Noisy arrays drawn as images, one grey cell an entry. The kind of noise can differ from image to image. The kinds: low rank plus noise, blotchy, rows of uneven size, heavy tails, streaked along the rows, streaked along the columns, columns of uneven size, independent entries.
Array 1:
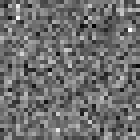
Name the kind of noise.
independent entries
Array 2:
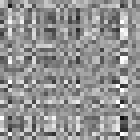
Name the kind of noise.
low rank plus noise
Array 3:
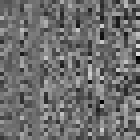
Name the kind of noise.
columns of uneven size
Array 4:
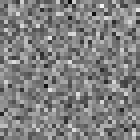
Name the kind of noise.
independent entries
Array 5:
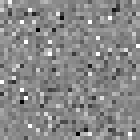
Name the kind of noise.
heavy tails
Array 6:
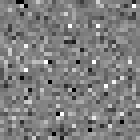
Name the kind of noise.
heavy tails
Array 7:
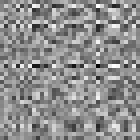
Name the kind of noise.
low rank plus noise
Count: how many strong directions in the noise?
one
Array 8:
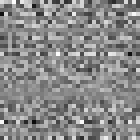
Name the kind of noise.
rows of uneven size
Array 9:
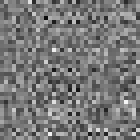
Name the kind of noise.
low rank plus noise
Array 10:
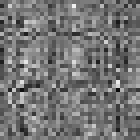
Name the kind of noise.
low rank plus noise
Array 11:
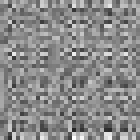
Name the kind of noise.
low rank plus noise
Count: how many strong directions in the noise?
one
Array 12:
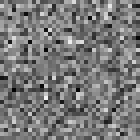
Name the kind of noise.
low rank plus noise
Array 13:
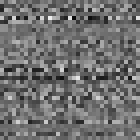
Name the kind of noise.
rows of uneven size
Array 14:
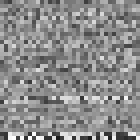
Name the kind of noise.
rows of uneven size
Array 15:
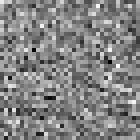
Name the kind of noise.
low rank plus noise
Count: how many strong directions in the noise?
five to eight
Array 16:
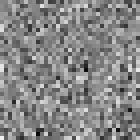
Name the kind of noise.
low rank plus noise
